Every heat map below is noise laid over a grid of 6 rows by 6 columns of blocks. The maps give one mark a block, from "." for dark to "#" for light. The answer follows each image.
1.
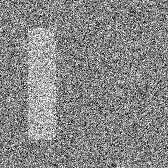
. . . . . .
. # . . . .
. # . . . .
. # . . . .
. # . . . .
. . . . . .
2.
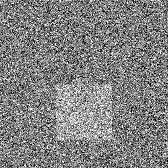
. . . . . .
. . . . . .
. . . . . .
. . # # . .
. . # # . .
. . . . . .
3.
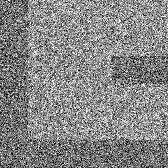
. # # # # #
. # # # # #
. # # # . .
. # # # # #
. # # # # #
. . . . . .
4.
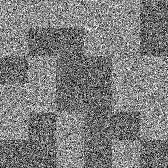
# # # # # .
# . . # # .
. # . . # #
# # . . # #
# . # . . #
. . # . # .
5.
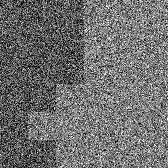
. . . # # #
. . . # # #
. . . # # #
. . # # # #
. # # # # #
. . # # # #
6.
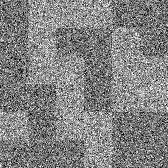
. # # # . .
. # . . # .
. # # . # #
. . # . # #
# . # # . .
. . . # . .
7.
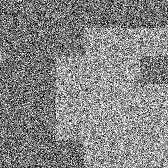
. . . . . .
. . . # # #
. . # # # .
. . # # # #
. . # # # #
. . . # # #
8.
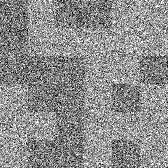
. # . . # #
. # # # # #
. . . # # .
# . . # . #
# # . # # #
# . . # . #
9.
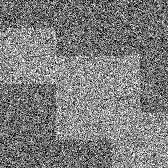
. . . . . .
# # . . . .
# # # # # .
. . # # # .
. . # # # #
. . . . # #
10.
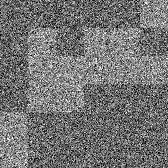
. . . . . #
. # . # # .
. # # # # #
. # # . . .
# . . . . .
# . . . . .
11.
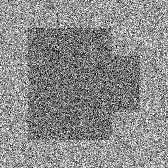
# # # # # #
# . . . # #
# . . . . #
# . . . . #
# . . . # #
# # # # # #
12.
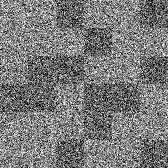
# # . # # .
# # # . # #
# . . # # .
. . # . . #
# # # . # #
# # . # # .
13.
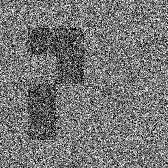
# # # # # #
# . . # # #
# # . # # #
# . # # # #
# . # # # #
# # # # # #
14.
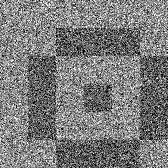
# # # # # #
# # . . . #
# . # # # .
# . # . # .
# . # # # .
# # . . . #
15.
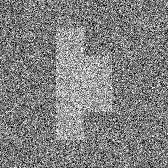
. . . . . .
. . # . . .
. . # # . .
. . # # . .
. . # . . .
. . . . . .
